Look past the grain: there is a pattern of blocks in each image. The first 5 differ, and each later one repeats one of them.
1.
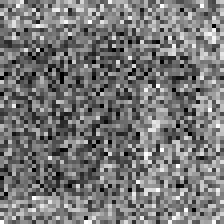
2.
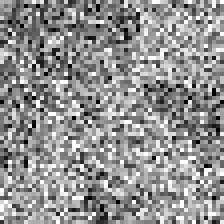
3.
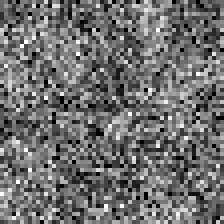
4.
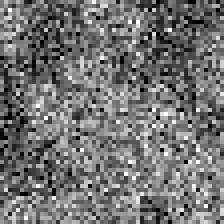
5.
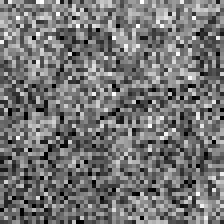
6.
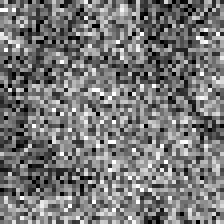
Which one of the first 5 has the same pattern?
4
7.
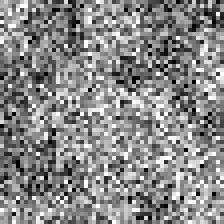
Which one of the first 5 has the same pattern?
4
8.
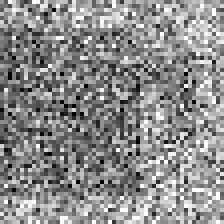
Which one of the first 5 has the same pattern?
1
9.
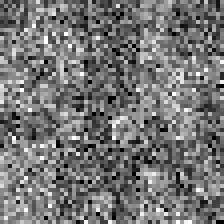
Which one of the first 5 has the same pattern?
3
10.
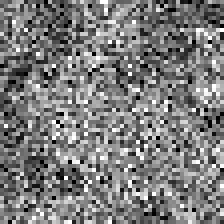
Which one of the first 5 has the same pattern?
4
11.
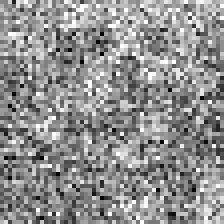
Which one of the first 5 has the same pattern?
5
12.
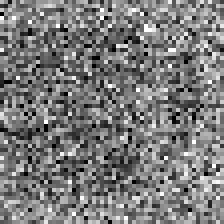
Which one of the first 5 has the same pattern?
1
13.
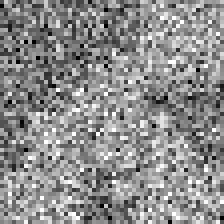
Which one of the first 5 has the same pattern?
2
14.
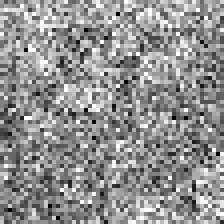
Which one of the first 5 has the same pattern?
5
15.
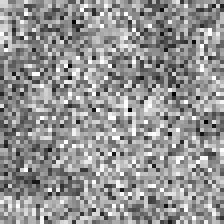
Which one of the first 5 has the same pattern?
4
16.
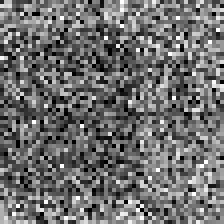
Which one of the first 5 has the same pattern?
1
